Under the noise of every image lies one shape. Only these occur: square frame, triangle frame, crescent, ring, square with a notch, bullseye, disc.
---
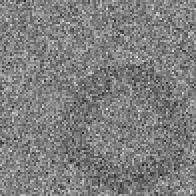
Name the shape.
ring
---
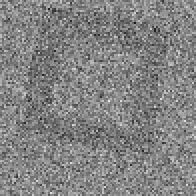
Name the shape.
square frame
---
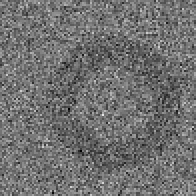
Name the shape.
ring
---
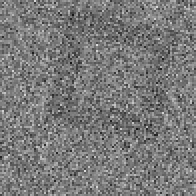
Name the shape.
square frame
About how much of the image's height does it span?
two thirds
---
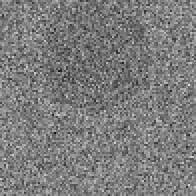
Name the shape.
disc
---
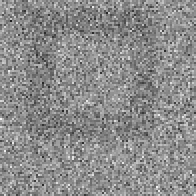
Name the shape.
square frame
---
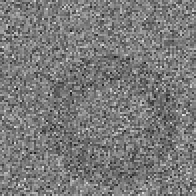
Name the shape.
ring
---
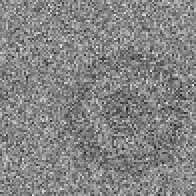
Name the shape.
bullseye
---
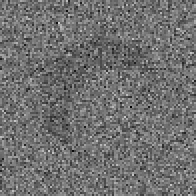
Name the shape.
crescent
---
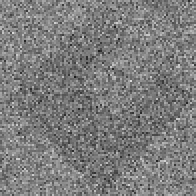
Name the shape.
square with a notch
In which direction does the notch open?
up and right
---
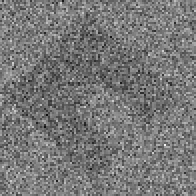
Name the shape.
square with a notch
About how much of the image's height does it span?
nearly all
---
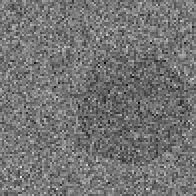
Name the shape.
disc
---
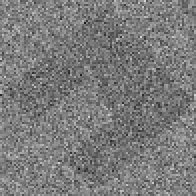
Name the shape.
square with a notch
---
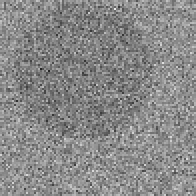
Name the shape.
disc
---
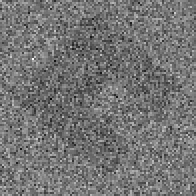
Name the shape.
square with a notch
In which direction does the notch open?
down and right
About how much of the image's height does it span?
nearly all
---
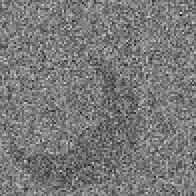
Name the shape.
crescent
